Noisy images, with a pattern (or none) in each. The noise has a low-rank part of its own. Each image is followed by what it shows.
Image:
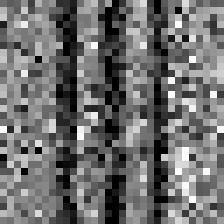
bands of columns
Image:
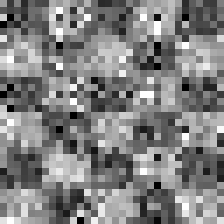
a checkerboard
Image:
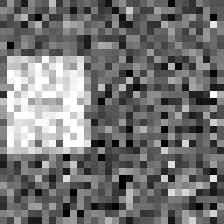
one block
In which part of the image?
middle left
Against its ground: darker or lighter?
lighter
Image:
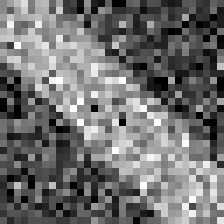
a diagonal band
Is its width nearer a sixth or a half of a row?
a half
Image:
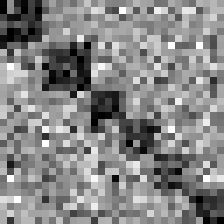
blocks along the diagonal
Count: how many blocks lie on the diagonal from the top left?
6
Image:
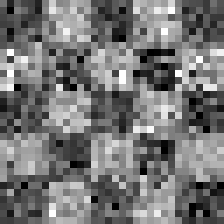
a checkerboard
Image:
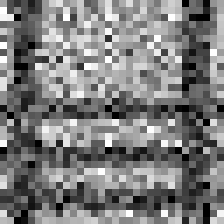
bands of rows crossing bands of columns
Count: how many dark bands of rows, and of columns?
3 and 2
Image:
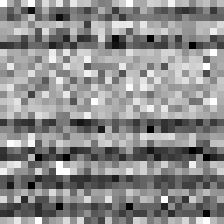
bands of rows
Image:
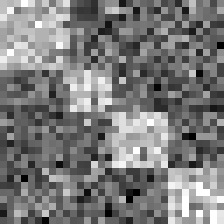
blocks along the diagonal
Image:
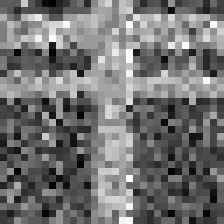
bands of rows crossing bands of columns
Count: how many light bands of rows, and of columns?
2 and 1
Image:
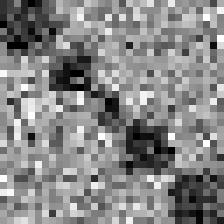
blocks along the diagonal
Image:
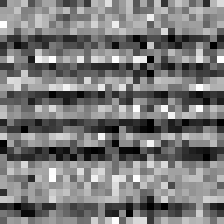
bands of rows
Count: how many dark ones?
6
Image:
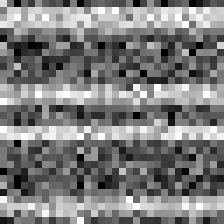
bands of rows
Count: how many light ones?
4
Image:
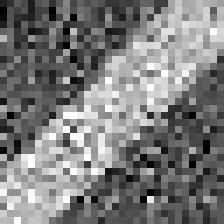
a diagonal band
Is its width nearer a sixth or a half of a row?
a half
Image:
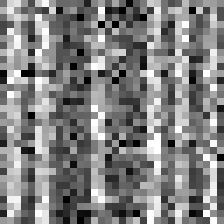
bands of columns
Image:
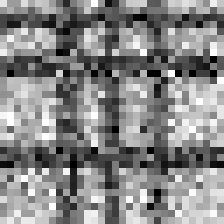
bands of rows crossing bands of columns
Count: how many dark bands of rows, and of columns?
3 and 3
